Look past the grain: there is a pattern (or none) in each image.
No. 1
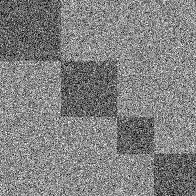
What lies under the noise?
blocks along the diagonal
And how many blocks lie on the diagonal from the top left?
4
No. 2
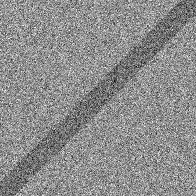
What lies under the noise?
a diagonal band
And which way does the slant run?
bottom left to top right
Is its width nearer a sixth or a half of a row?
a sixth
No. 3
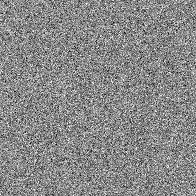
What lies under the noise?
only noise
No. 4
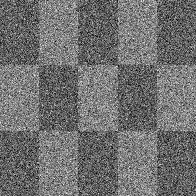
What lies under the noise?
a checkerboard
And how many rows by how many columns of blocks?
3 by 5
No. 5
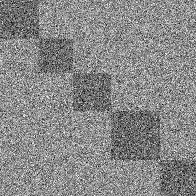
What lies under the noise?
blocks along the diagonal
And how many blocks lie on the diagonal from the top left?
5
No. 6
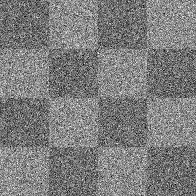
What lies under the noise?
a checkerboard
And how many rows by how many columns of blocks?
4 by 4
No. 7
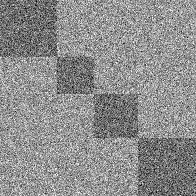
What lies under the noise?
blocks along the diagonal
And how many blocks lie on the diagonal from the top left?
4
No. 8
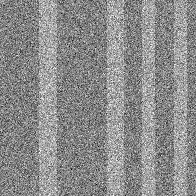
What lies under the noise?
bands of columns
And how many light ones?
4
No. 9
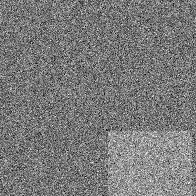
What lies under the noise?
one block
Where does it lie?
bottom right
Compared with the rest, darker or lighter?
lighter
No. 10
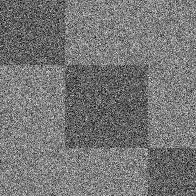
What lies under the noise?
blocks along the diagonal
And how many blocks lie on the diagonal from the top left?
3
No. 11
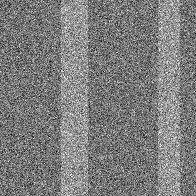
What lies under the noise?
bands of columns
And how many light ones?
2
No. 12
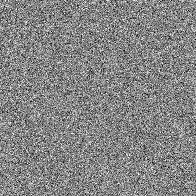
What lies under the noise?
only noise
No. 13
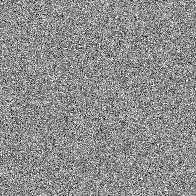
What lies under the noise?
only noise
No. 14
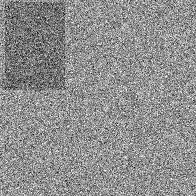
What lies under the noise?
one block
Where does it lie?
top left
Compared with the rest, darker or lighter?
darker
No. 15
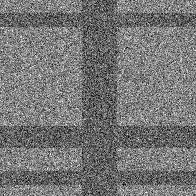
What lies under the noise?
bands of rows crossing bands of columns
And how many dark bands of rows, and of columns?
3 and 1
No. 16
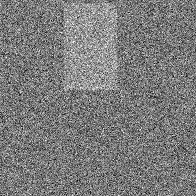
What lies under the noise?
one block
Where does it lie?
top middle
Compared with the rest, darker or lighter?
lighter
